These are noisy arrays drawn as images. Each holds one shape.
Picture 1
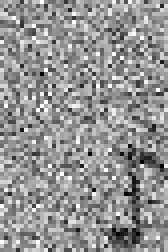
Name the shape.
musical note
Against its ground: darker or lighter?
darker
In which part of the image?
bottom right
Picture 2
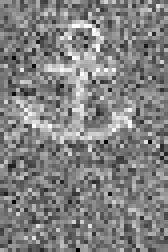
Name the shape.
anchor
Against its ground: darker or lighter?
lighter
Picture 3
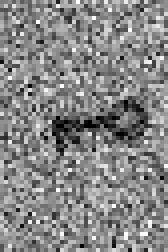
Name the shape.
key
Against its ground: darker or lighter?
darker
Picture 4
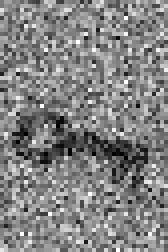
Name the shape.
key
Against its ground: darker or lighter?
darker
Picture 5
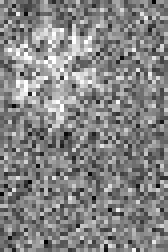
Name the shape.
snowflake
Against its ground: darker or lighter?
lighter
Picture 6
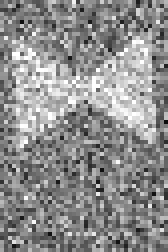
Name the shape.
bow tie
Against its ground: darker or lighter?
lighter
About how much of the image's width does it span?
nearly all
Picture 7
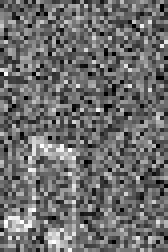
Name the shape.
pair of musical notes
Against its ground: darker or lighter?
lighter
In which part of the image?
bottom left
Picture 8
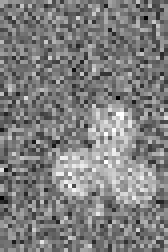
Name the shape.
club
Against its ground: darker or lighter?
lighter
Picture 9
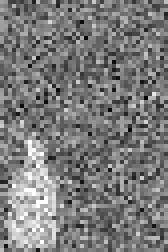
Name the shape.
bottle
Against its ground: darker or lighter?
lighter
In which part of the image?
bottom left
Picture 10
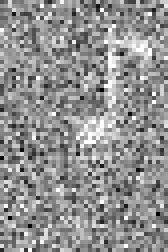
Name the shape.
musical note
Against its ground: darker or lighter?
lighter
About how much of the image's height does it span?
half
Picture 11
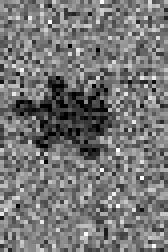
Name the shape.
turtle
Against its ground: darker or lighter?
darker
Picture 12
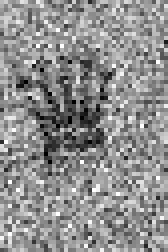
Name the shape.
chess queen
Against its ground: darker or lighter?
darker
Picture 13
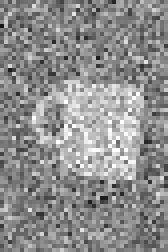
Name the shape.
cup
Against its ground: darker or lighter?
lighter
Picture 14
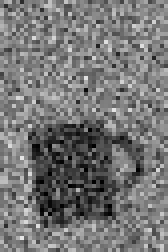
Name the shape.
cup
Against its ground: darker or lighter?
darker
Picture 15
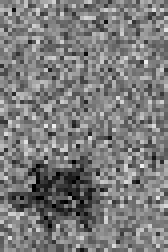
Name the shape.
turtle
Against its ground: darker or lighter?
darker
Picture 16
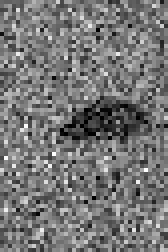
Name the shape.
umbrella
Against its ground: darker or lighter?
darker
